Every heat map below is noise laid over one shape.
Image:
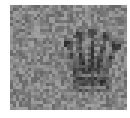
chess queen
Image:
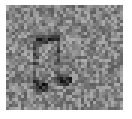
pair of musical notes
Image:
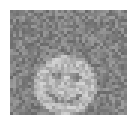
smiling face
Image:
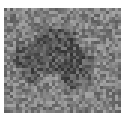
car
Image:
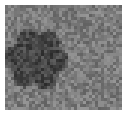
flower
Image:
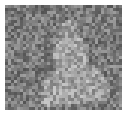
chess pawn
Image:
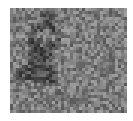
chess bishop
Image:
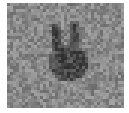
rabbit's head
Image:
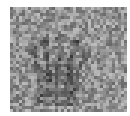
chess queen
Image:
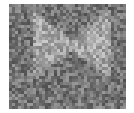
bow tie
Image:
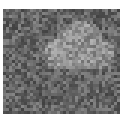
cloud
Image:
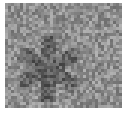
asterisk
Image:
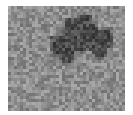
car
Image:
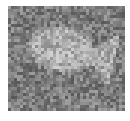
fish
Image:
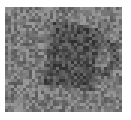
cup
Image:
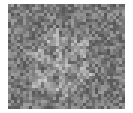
snowflake
